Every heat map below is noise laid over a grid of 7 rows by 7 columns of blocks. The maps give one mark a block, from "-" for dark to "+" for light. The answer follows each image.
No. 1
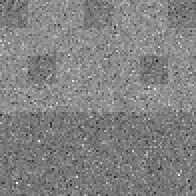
-++-++-
+++++++
+-+++-+
+++++++
-------
-------
-------
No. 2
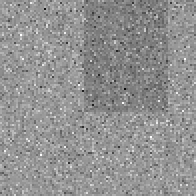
+++---+
+++---+
+++---+
+++---+
+++++++
+++++++
+++++++
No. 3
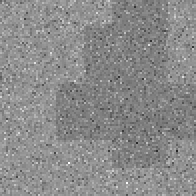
++++--+
+++---+
+++---+
++-----
++-----
++++--+
+++++++
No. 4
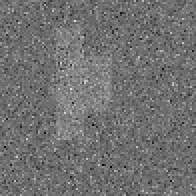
-------
--+----
--++---
--++---
--+----
-------
-------
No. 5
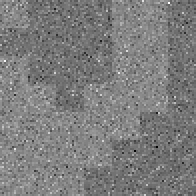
+---++-
----++-
+---++-
++-+++-
+++++--
++++---
+++----
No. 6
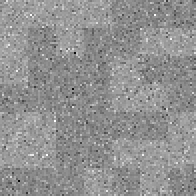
++++---
+-+--++
+---+--
----++-
++----+
++--+++
---+-+-
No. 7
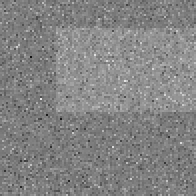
-------
--+++++
--+++++
--+++++
-------
-------
-------
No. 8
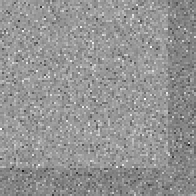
++++++-
++++++-
++++++-
++++++-
++++++-
++++++-
-------
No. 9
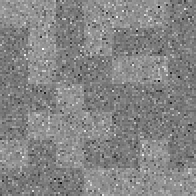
++-+++-
-+-+---
-+--++-
--+----
-+++---
+-+--+-
---++++
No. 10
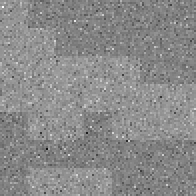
+------
++-----
+++++--
+++++++
-++-+++
-------
-+++---
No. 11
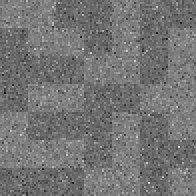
++--+--
-++-+-+
---++-+
-++--++
+---+-+
+++-+--
---++-+
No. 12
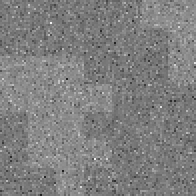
-----++
------+
+++---+
++++---
-++----
-+++---
--+----
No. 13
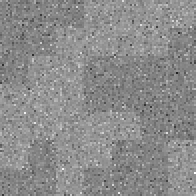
---++++
--++++-
-++----
+++----
+++++--
+-++--+
--+---+
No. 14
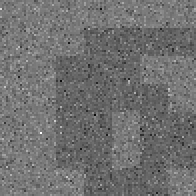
+++++++
+++----
++---++
++----+
++--+--
++--+--
+++---+
